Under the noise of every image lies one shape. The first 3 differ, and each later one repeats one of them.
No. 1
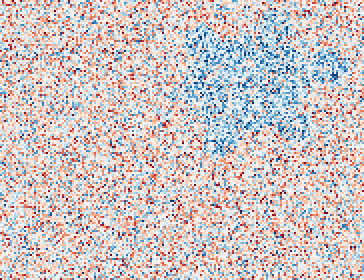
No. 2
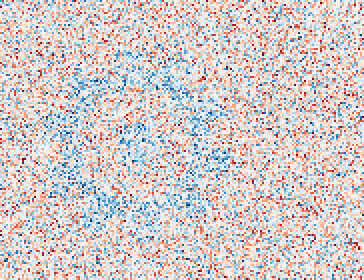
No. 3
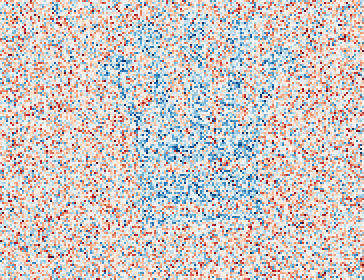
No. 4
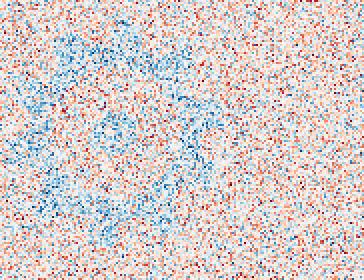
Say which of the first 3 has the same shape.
2
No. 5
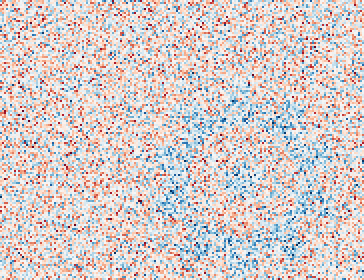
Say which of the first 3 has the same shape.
2
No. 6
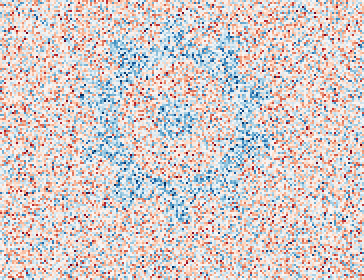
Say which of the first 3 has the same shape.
2
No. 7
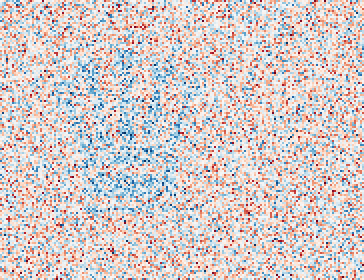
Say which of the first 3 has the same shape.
3
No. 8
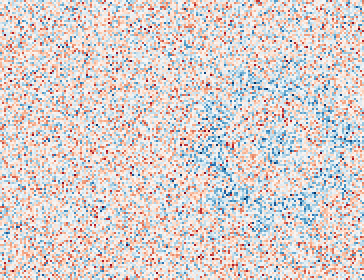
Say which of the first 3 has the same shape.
2
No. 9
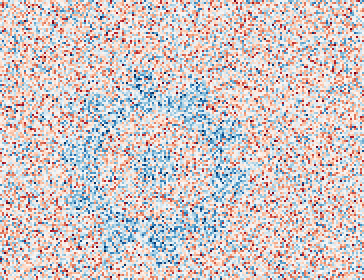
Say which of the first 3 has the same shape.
2
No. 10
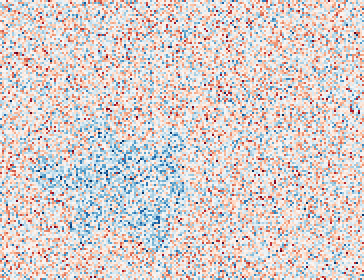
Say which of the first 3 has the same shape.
1
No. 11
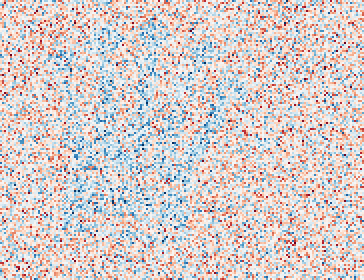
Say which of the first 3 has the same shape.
3
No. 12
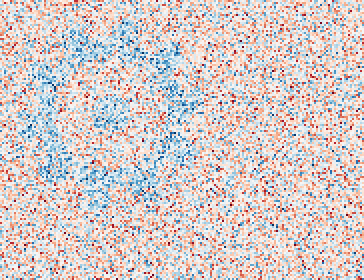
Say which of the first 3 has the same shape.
2
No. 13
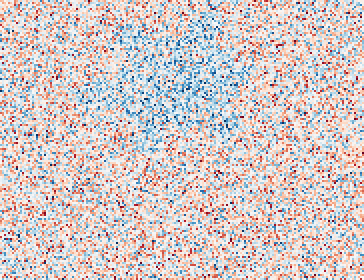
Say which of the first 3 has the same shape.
1
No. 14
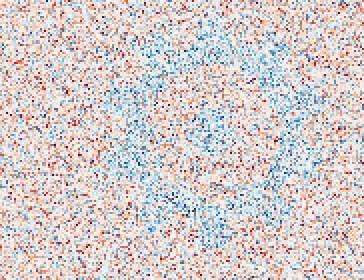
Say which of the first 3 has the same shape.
2
